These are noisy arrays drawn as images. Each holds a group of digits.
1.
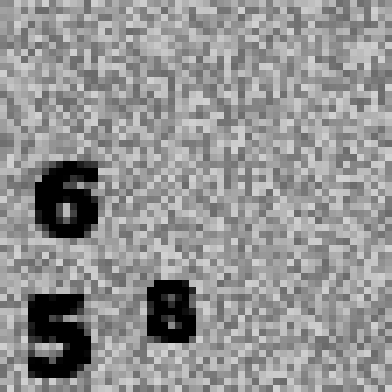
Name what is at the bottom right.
nothing
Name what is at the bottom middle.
8
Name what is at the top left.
nothing
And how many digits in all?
3
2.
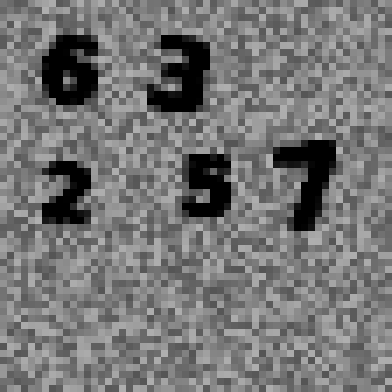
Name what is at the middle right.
7
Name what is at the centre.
5
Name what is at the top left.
6
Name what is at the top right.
nothing
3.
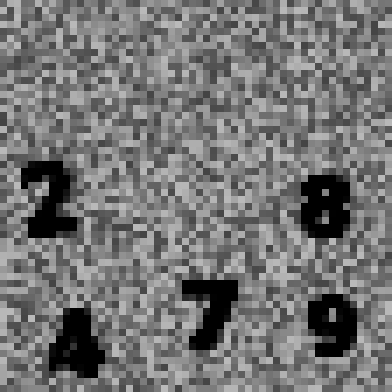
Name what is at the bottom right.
9
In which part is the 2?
middle left
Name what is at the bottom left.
4
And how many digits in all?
5
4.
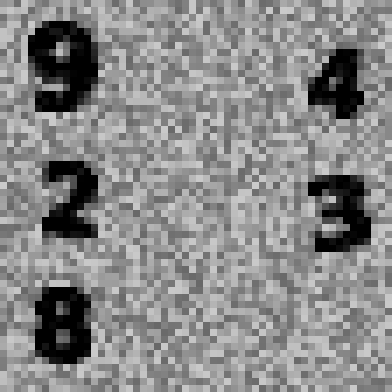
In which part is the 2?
middle left
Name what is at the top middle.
nothing
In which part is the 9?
top left
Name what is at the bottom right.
nothing
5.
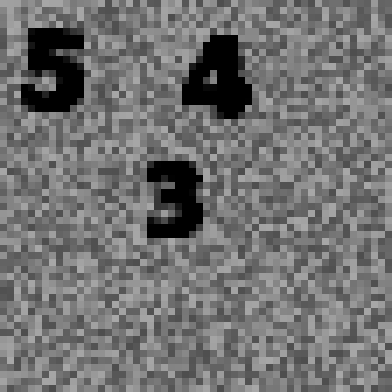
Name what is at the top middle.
4
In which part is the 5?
top left
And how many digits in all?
3
